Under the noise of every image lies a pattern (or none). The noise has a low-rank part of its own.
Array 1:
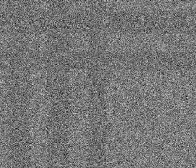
bands of rows crossing bands of columns
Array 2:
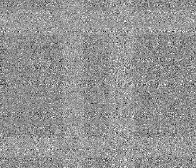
bands of rows crossing bands of columns
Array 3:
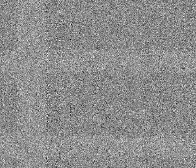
bands of rows crossing bands of columns
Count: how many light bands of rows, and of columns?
2 and 1
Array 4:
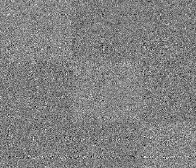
blocks along the diagonal
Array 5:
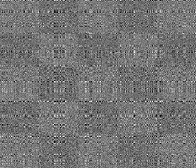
a checkerboard
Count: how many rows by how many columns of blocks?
5 by 5
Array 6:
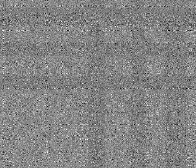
bands of rows crossing bands of columns
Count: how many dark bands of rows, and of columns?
3 and 3
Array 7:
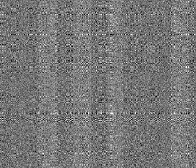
bands of columns
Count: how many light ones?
4
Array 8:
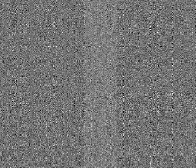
one band of columns
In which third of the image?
middle
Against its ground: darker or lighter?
lighter
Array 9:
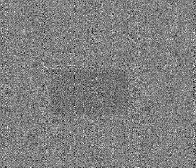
one block
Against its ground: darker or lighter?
darker
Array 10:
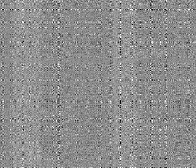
bands of columns
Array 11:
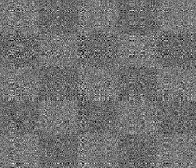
a checkerboard
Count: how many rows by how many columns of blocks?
5 by 5
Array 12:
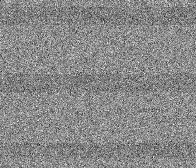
bands of rows
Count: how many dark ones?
3
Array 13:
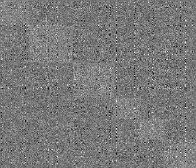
blocks along the diagonal
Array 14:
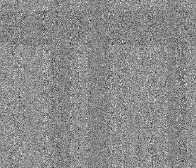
bands of rows crossing bands of columns
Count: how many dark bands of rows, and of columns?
1 and 3
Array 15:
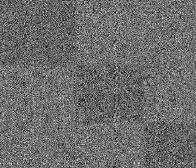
blocks along the diagonal
